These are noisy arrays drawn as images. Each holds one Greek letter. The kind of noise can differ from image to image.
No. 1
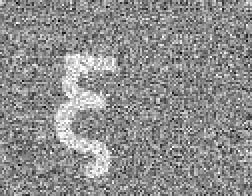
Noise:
low rank plus noise
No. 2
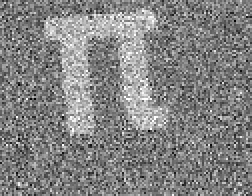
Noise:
low rank plus noise
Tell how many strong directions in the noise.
two
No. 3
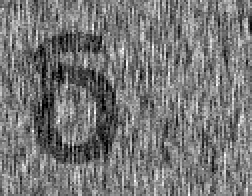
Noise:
streaked along the columns
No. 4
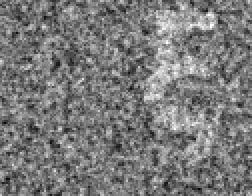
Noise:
blotchy
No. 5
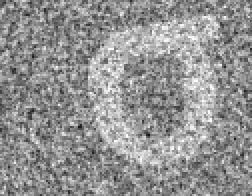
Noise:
blotchy
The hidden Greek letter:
sigma
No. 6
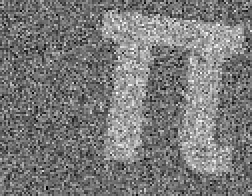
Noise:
independent entries
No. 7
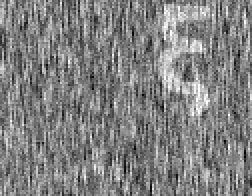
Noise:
streaked along the columns
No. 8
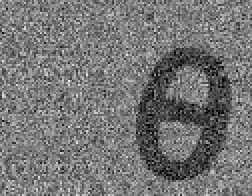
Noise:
low rank plus noise
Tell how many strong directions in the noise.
five to eight
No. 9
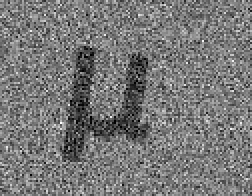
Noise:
low rank plus noise
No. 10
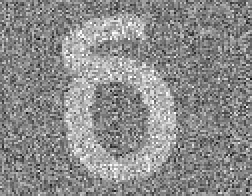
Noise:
low rank plus noise
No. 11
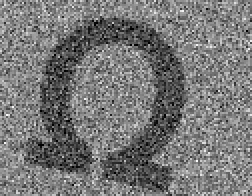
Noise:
independent entries
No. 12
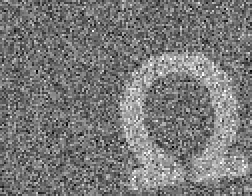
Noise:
independent entries
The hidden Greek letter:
omega
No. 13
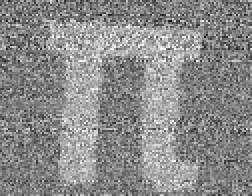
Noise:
rows of uneven size
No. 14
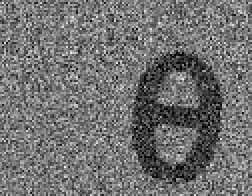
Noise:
low rank plus noise
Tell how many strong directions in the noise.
three or four
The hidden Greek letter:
theta
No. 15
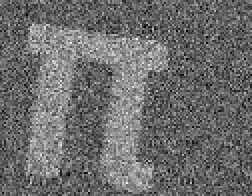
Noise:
low rank plus noise
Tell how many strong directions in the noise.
two
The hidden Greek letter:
pi
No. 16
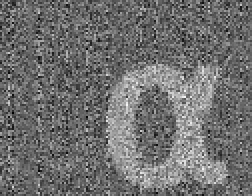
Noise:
columns of uneven size
